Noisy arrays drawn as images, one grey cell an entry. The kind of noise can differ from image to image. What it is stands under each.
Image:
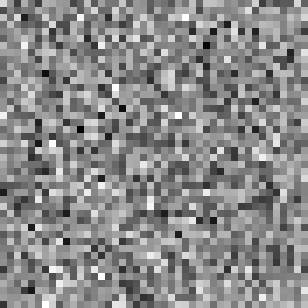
independent entries
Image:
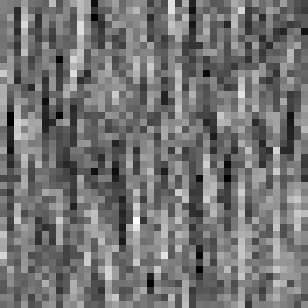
streaked along the columns
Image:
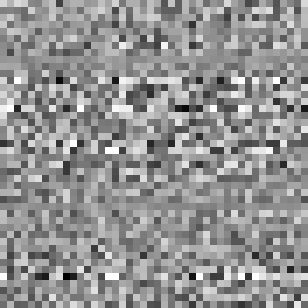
rows of uneven size
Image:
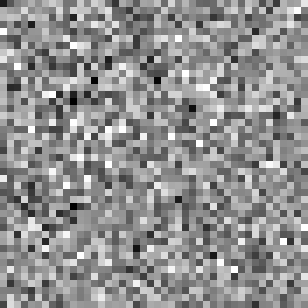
independent entries
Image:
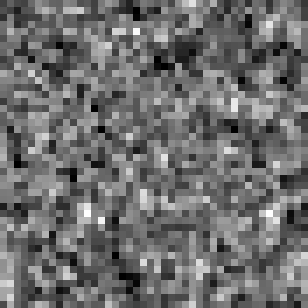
blotchy
